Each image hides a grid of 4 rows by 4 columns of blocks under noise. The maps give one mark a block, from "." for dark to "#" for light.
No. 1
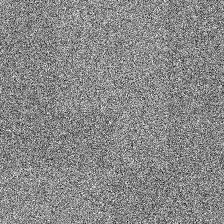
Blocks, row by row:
.##.
.##.
..#.
##..
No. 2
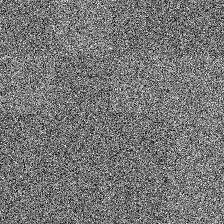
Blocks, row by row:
.#..
#.##
...#
...#
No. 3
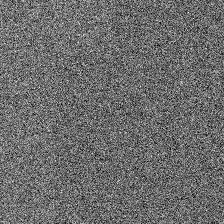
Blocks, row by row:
##..
#...
#...
#...
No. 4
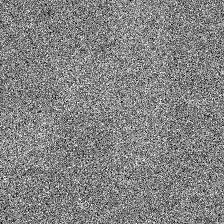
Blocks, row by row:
..#.
.##.
#.#.
....
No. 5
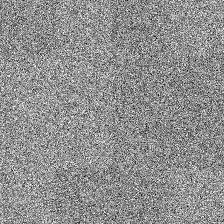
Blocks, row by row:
.#.#
##..
##..
#..#
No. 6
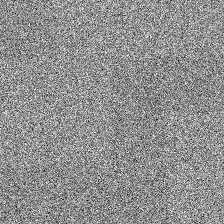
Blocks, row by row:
.###
##..
##.#
...#
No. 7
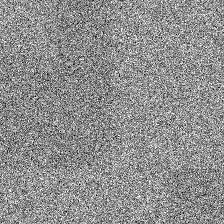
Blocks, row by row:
#.##
..##
..##
###.
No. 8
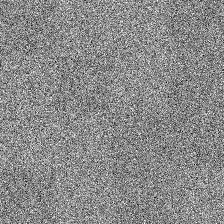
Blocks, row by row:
.##.
#.#.
##..
.#.#
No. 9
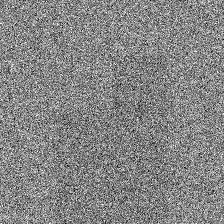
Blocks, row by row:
####
##.#
#..#
#..#
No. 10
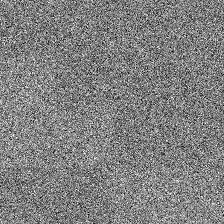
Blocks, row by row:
....
#...
##..
..##
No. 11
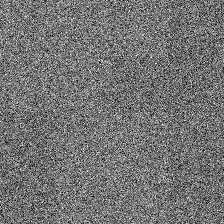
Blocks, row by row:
###.
##..
.##.
.##.
